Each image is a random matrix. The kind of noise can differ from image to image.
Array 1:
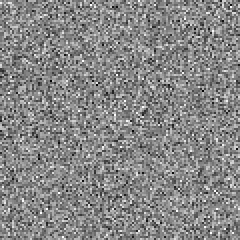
independent entries
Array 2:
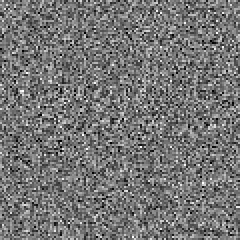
low rank plus noise
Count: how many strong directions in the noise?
five to eight
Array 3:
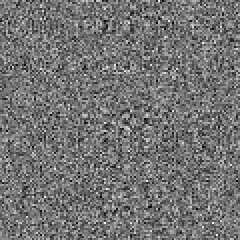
low rank plus noise
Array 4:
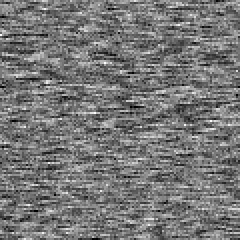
streaked along the rows
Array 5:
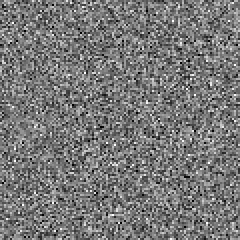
independent entries
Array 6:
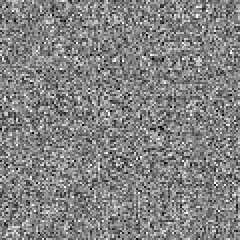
low rank plus noise
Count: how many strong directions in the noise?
five to eight
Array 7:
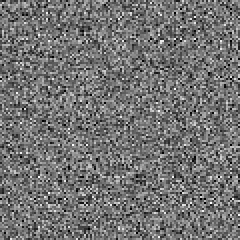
low rank plus noise
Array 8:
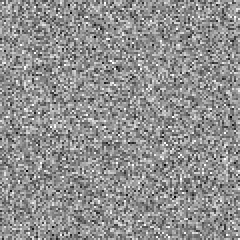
independent entries
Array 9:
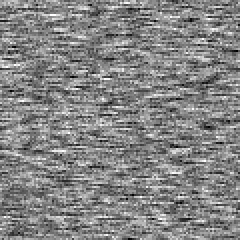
streaked along the rows
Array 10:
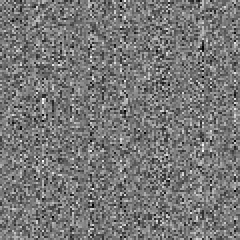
columns of uneven size
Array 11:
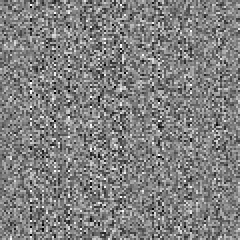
columns of uneven size
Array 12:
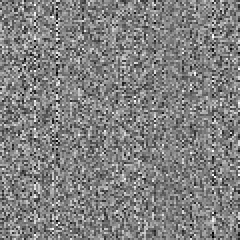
columns of uneven size
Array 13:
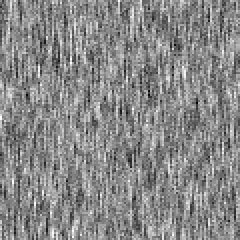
streaked along the columns
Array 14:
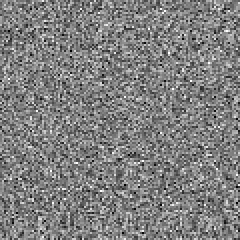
low rank plus noise
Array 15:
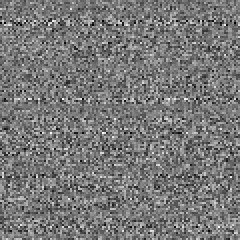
rows of uneven size
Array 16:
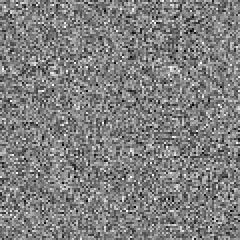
low rank plus noise
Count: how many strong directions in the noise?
one
